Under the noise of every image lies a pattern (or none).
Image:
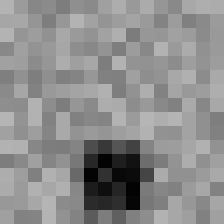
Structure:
one block
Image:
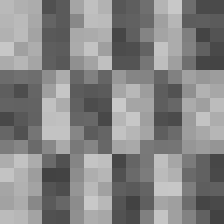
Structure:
a checkerboard
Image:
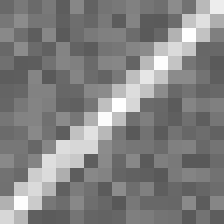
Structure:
a diagonal band
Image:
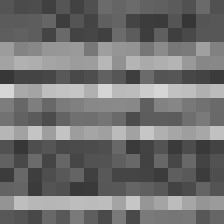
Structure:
bands of rows
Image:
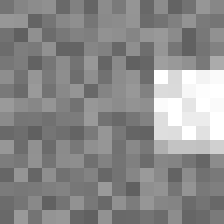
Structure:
one block
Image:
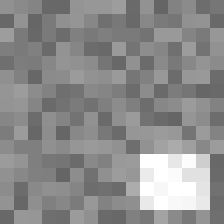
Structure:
one block
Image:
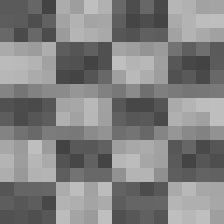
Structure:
a checkerboard
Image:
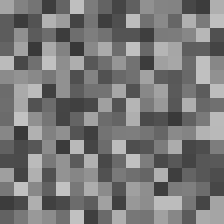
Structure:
only noise
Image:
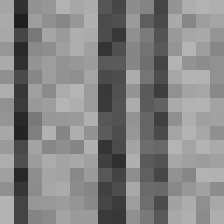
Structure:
bands of columns
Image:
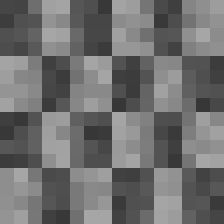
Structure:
a checkerboard
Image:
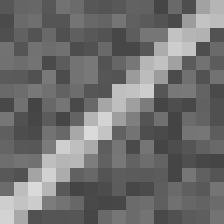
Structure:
a diagonal band
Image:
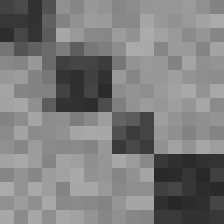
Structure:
blocks along the diagonal
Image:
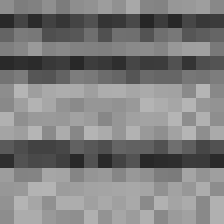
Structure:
bands of rows
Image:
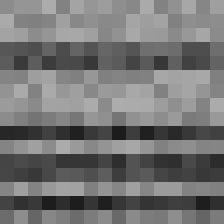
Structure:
bands of rows
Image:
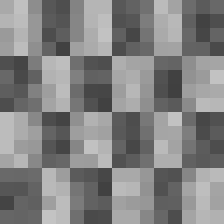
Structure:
a checkerboard
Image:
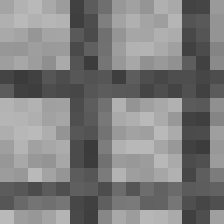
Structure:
bands of rows crossing bands of columns
